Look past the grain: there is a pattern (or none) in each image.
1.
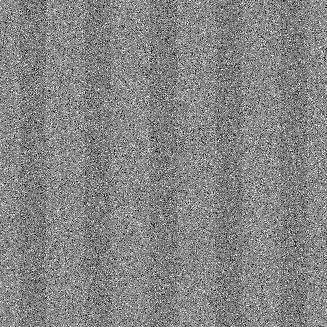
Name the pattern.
vertical stripes
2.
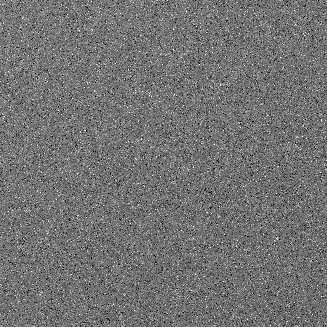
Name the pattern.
a smooth slope
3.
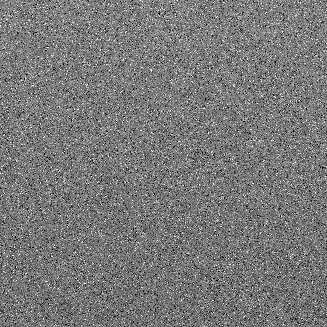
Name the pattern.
a smooth slope
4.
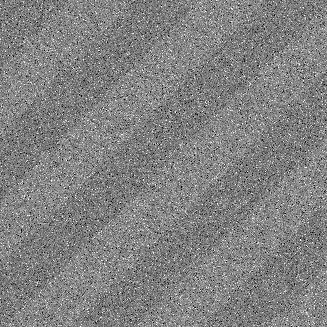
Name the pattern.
diagonal stripes
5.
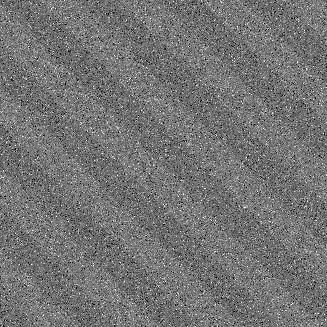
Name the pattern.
diagonal stripes
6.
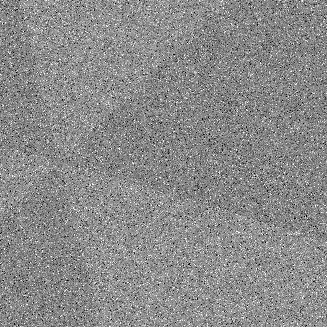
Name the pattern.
spokes from one point
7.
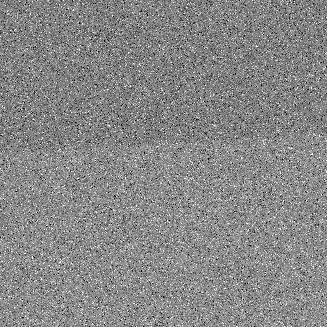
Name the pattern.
a sharp edge
